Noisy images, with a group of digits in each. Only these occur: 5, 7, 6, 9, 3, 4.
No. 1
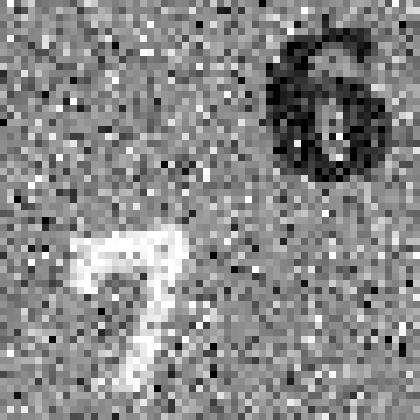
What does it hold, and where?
top right: dark 6; bottom left: light 7
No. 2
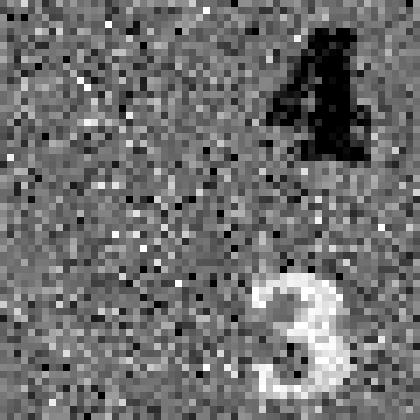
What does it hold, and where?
top right: dark 4; bottom right: light 3
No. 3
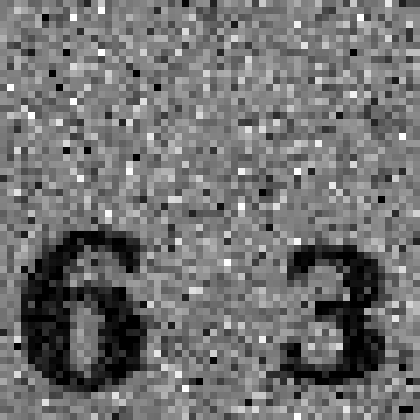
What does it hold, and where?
bottom left: dark 6; bottom right: dark 3
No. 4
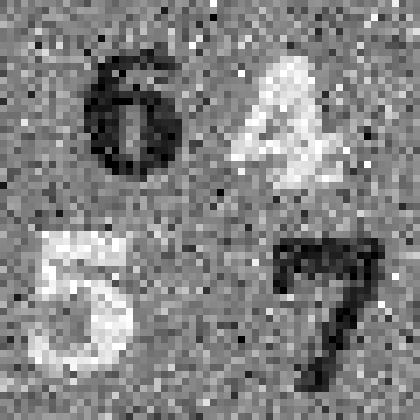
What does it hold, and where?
top left: dark 6; top right: light 4; bottom left: light 5; bottom right: dark 7
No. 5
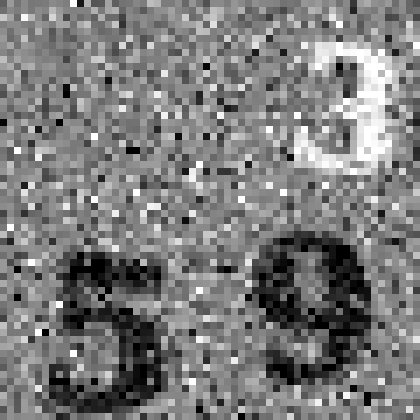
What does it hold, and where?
top right: light 3; bottom left: dark 5; bottom right: dark 9
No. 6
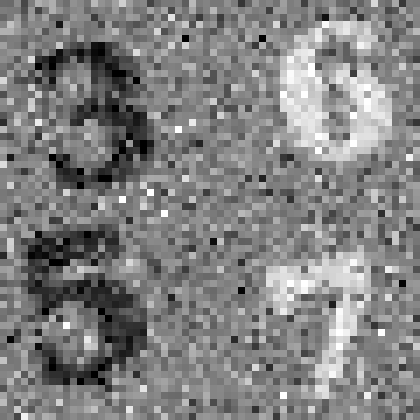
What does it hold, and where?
top left: dark 3; top right: light 6; bottom left: dark 5; bottom right: light 7
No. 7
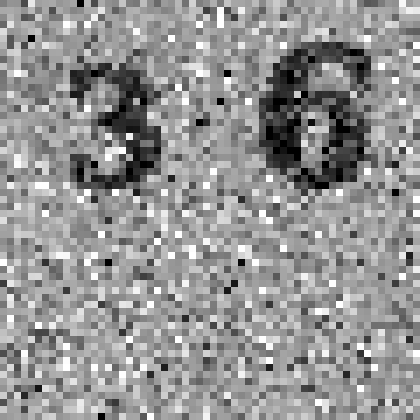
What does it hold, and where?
top left: dark 3; top right: dark 6
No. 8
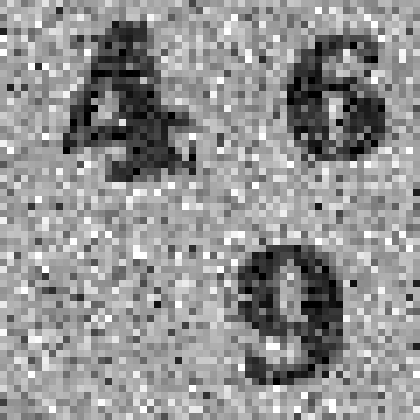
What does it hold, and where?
top left: dark 4; top right: dark 6; bottom right: dark 9
